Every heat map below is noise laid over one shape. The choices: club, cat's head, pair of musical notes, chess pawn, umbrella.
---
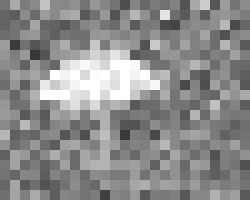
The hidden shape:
umbrella
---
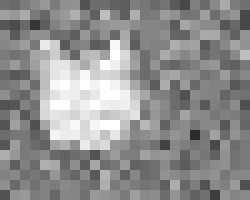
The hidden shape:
cat's head
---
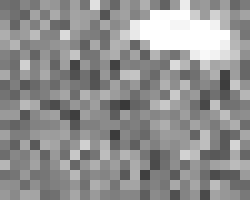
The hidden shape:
umbrella
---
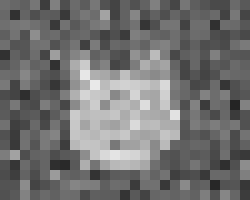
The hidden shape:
cat's head
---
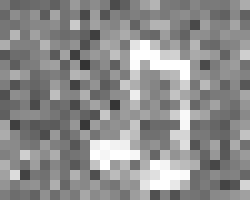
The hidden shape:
pair of musical notes
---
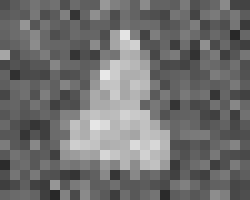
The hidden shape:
chess pawn
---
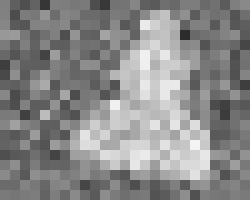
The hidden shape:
chess pawn
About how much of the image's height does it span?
nearly all
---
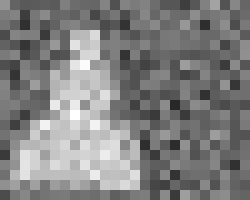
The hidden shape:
chess pawn
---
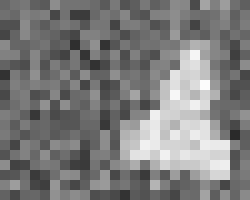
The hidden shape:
chess pawn
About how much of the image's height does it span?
two thirds
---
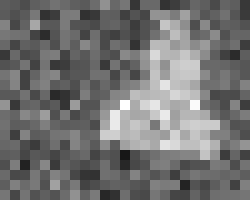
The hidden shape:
chess pawn
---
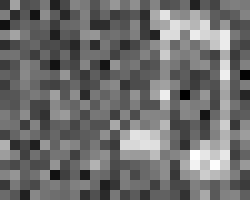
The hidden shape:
pair of musical notes
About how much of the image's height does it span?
nearly all
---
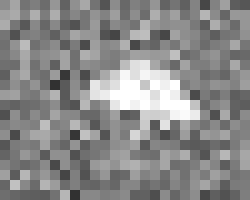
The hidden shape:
umbrella
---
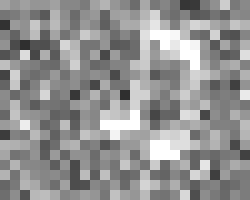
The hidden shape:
pair of musical notes
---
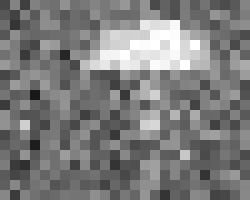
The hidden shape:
umbrella
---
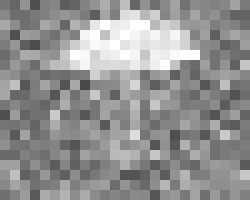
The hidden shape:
umbrella
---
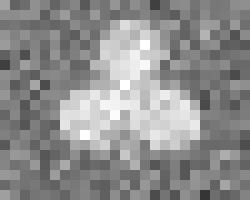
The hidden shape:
club
